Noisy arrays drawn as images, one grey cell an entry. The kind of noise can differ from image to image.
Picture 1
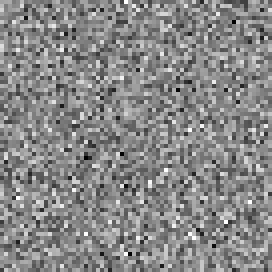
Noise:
independent entries
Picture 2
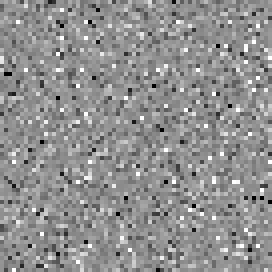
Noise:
heavy tails
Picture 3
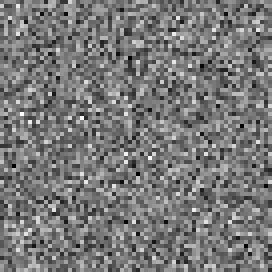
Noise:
independent entries
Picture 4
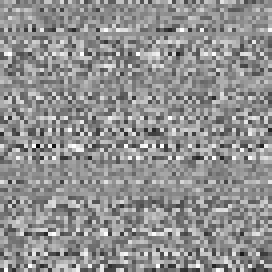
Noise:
rows of uneven size
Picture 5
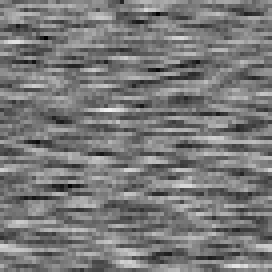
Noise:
streaked along the rows
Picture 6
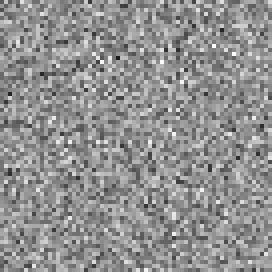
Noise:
independent entries
